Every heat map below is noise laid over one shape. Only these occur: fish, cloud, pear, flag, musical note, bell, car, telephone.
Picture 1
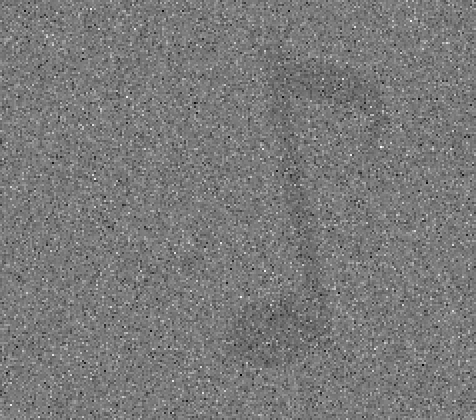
musical note
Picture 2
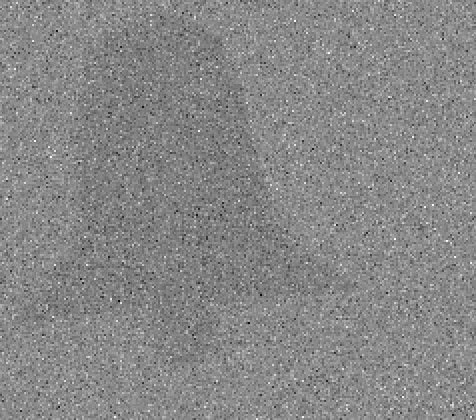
bell
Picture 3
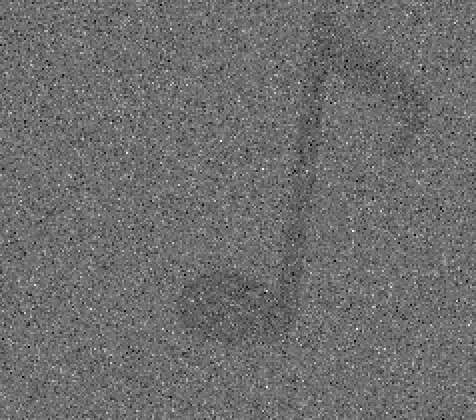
musical note
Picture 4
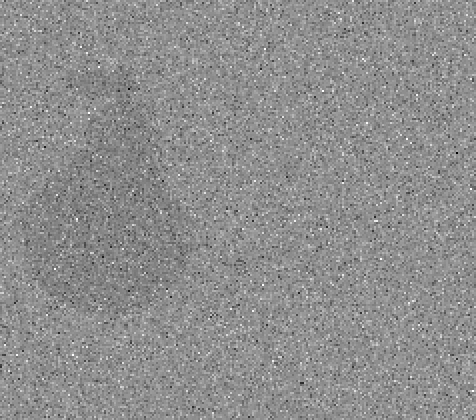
pear
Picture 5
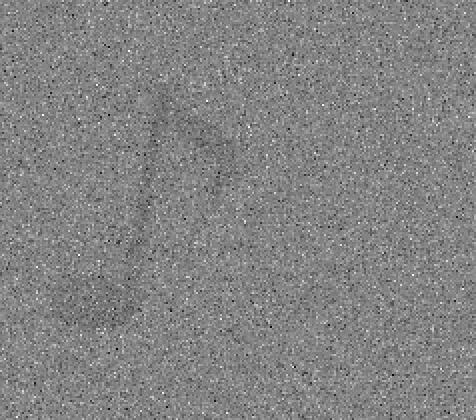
musical note
